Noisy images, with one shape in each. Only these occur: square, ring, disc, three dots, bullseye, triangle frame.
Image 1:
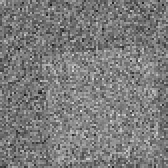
light square
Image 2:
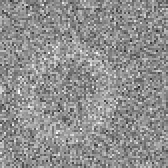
light ring
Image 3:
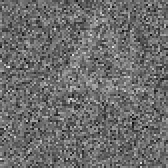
light triangle frame
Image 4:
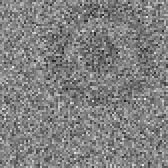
dark bullseye
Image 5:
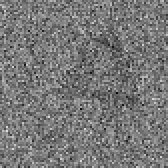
dark triangle frame
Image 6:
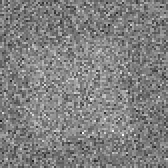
light square
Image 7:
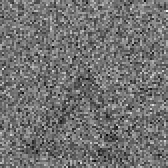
dark triangle frame
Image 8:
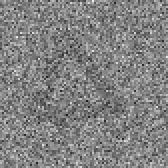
dark triangle frame
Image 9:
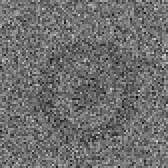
dark bullseye
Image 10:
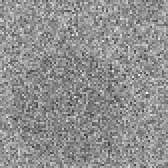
dark disc
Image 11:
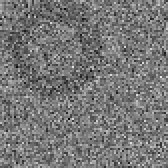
dark ring
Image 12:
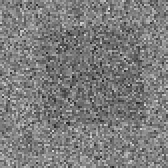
dark square
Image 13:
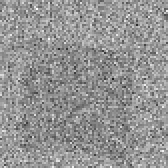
dark square
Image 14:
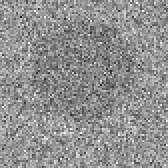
dark disc
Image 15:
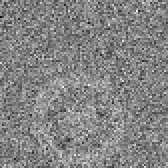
light bullseye
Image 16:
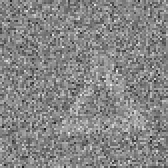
light triangle frame
